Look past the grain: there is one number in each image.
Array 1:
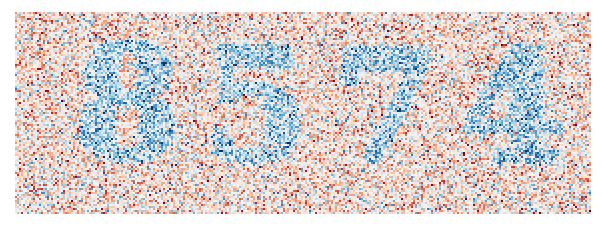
8574
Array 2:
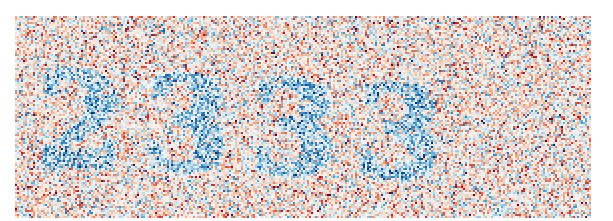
2333
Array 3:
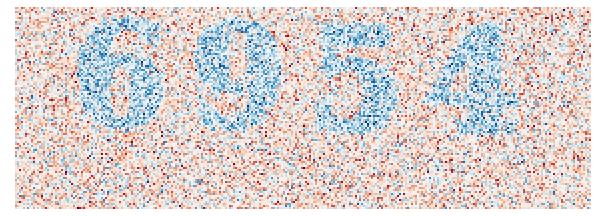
6954
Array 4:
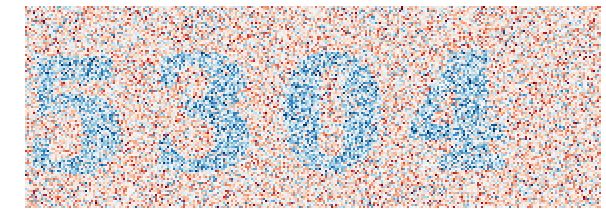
5304
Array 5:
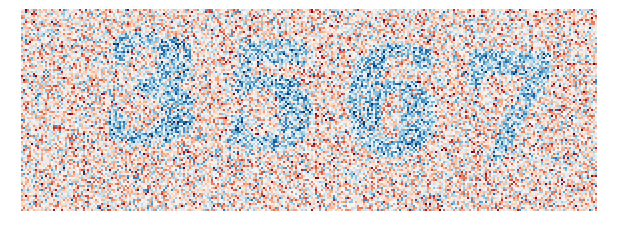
3567
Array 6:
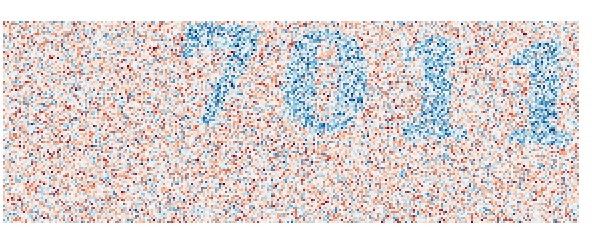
7011
